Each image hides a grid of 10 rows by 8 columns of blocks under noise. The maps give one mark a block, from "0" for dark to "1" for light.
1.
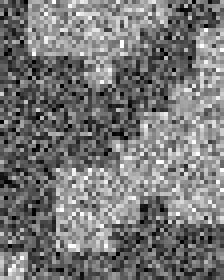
0 1 1 1 1 1 0 0
0 1 1 1 1 0 0 1
0 0 0 1 0 0 0 1
0 0 0 0 0 0 1 1
0 0 0 0 0 1 1 1
0 0 0 0 1 1 1 1
0 0 1 1 1 1 1 1
0 0 1 1 1 0 1 1
0 0 1 1 0 0 0 0
1 0 0 0 0 0 0 0
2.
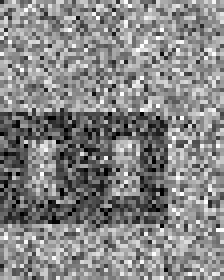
1 1 1 1 1 1 1 1
1 1 1 1 1 1 1 1
1 1 1 1 1 1 1 1
1 1 1 1 1 1 1 1
0 0 0 0 0 0 1 1
0 1 0 0 1 0 1 1
0 1 0 0 1 0 1 1
0 0 0 0 0 0 1 1
1 1 1 1 1 1 1 1
1 1 1 1 1 1 1 1
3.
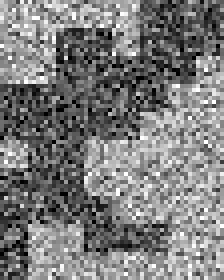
1 1 1 1 1 0 0 0
1 1 0 0 1 0 0 0
1 1 0 0 0 0 0 1
0 0 0 0 0 0 1 1
0 0 0 0 0 1 1 1
1 0 0 1 1 1 1 1
0 0 0 1 1 1 1 1
0 0 0 0 1 1 1 1
0 1 1 0 0 0 1 1
0 1 1 1 1 1 1 1
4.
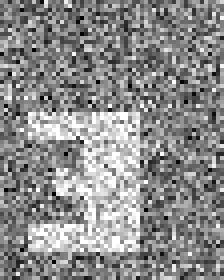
0 0 0 0 0 0 0 0
0 0 0 0 0 0 0 0
0 0 0 0 0 0 0 0
0 0 0 0 0 0 0 0
0 1 1 1 1 0 0 0
0 0 0 1 1 0 0 0
0 0 1 1 1 0 0 0
0 0 0 1 1 0 0 0
0 1 1 1 1 0 0 0
0 0 0 0 0 0 0 0
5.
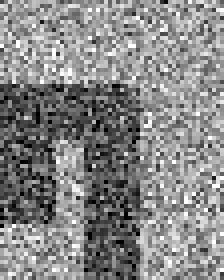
1 1 1 1 1 1 1 1
1 1 1 1 1 1 1 1
1 1 1 1 1 1 1 1
0 0 0 0 0 1 1 1
0 0 0 0 0 1 1 1
0 0 1 0 0 1 1 1
0 0 1 0 0 1 1 1
0 0 1 0 0 1 1 1
1 1 1 0 0 1 1 1
1 1 1 0 0 1 1 1
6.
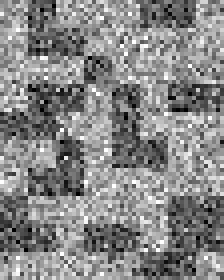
1 0 1 1 1 0 0 1
1 0 0 1 1 1 1 1
1 1 1 0 1 1 1 1
1 0 0 1 0 1 0 0
0 0 1 1 0 1 1 1
1 1 0 1 0 0 1 1
1 0 0 1 1 1 1 1
0 1 1 1 1 1 0 0
0 0 1 0 0 1 0 0
1 1 1 1 1 0 0 1
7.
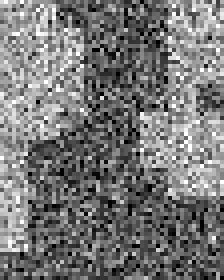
1 1 0 0 0 0 1 1
1 1 1 0 0 0 1 1
1 1 1 0 0 0 1 1
1 1 1 0 0 0 1 0
1 1 0 0 0 1 1 1
1 0 0 0 0 1 1 1
1 0 0 0 0 0 1 1
1 0 0 0 0 0 0 0
1 0 0 0 0 0 0 0
0 0 0 0 0 0 0 0
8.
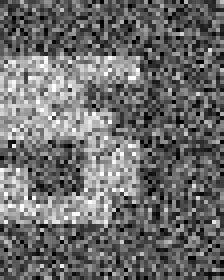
0 0 0 0 0 0 0 0
0 0 0 0 0 0 0 0
1 1 1 1 1 0 0 0
1 1 1 0 0 0 0 0
1 1 1 1 0 0 0 0
0 0 0 1 1 0 0 0
1 0 0 1 1 0 0 0
1 1 1 1 0 0 0 0
0 0 0 0 0 0 0 0
0 0 0 0 0 0 0 0
